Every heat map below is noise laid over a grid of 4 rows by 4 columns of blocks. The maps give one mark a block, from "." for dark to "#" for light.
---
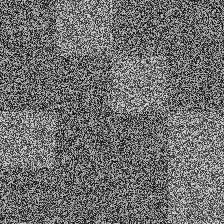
. # . .
. . # .
# . . #
. . . #
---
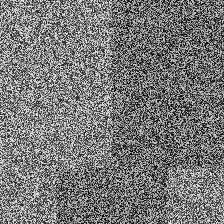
# # . .
# # . .
# # . .
# . . #
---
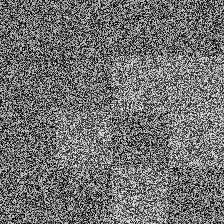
. . . .
. . # #
. # . #
. . # .
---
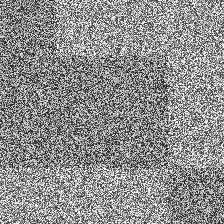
. # # #
. . . #
. . . #
# # # .
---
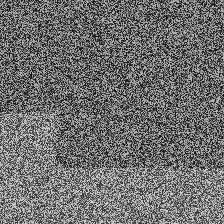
. . . .
. . . .
# . . .
# # # #
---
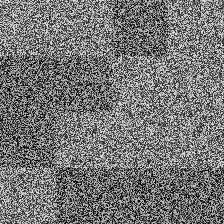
# # . #
. . # #
. # # #
# . . .
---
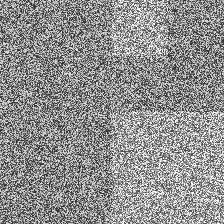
. . # .
. . . .
. . # #
. . # #
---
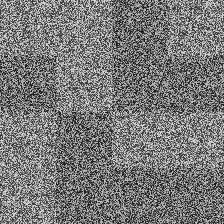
# # . #
. # . .
# . # #
# . . .
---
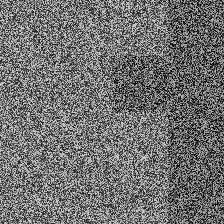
# # # .
# # . .
# # # .
# # # .
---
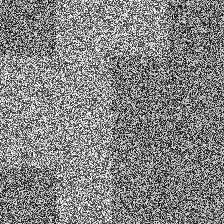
. # # .
# # . .
# # . .
. # . .
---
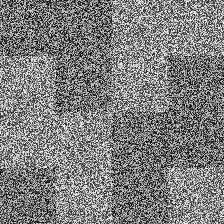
. . # #
# . # .
# # . .
. # . #
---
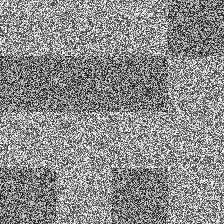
# # # .
. . . #
# # # #
. # . #
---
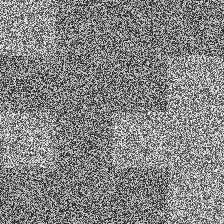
# . . .
. . . #
# . # #
. . . #
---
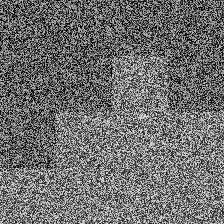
. . . .
. . # .
. # # #
# # # #
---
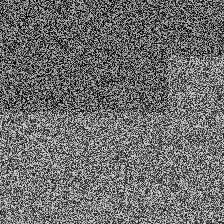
. . . .
. . . #
# # # #
# # # #
